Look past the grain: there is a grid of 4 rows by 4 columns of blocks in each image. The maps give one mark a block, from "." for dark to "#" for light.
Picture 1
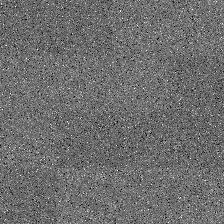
. . # #
# # # .
# . . .
. # # #
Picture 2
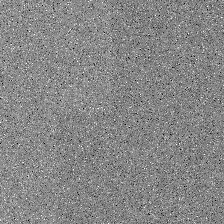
# # . .
# # . .
# . . .
# . . .
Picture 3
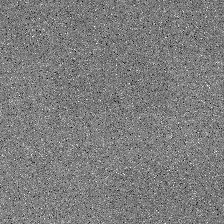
. . . .
# . . #
# # # #
# # . .
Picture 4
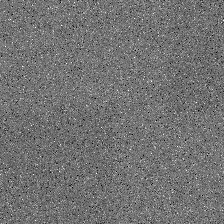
# # # .
# # # .
. . # #
. . # #
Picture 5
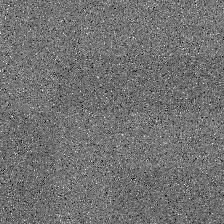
# # # #
# . . .
. # # #
. # . .
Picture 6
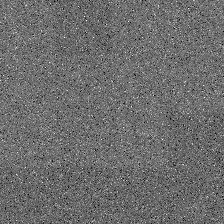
# . # #
# # # #
# # # .
. . . .
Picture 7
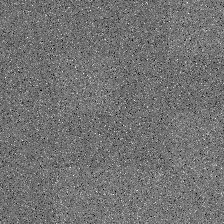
. . . #
. # . .
. . . #
. # # #
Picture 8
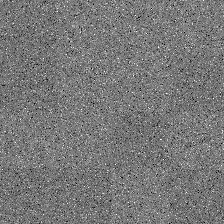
. # # #
. # # .
# # . #
. . # .
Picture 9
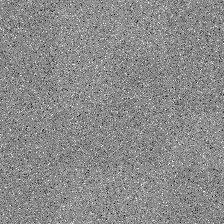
. # # .
. # . .
. . . #
. # # .
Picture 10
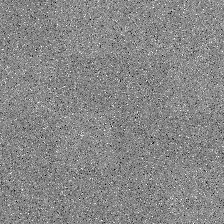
. # # #
# . . #
. # . .
. . . #
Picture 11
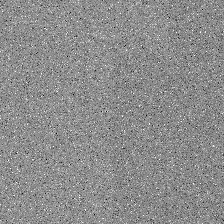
# # # .
# # . .
# # . .
# # . .
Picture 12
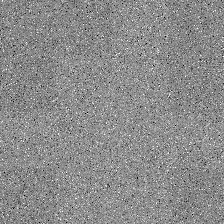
. . # .
. # # .
# # # #
. # # .
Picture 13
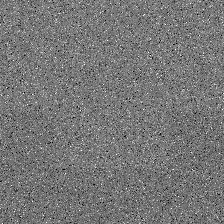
# # # #
# # # #
. # # .
. . . .
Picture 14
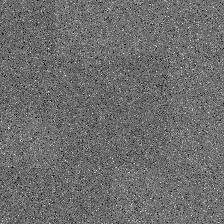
. # # #
. . . #
# . . #
. . # #
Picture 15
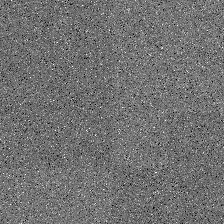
. . # #
. . # #
. . # .
# # . .
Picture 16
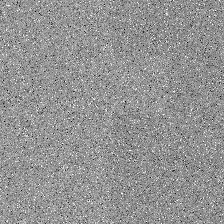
# # . .
# # # .
# # . .
# # . .
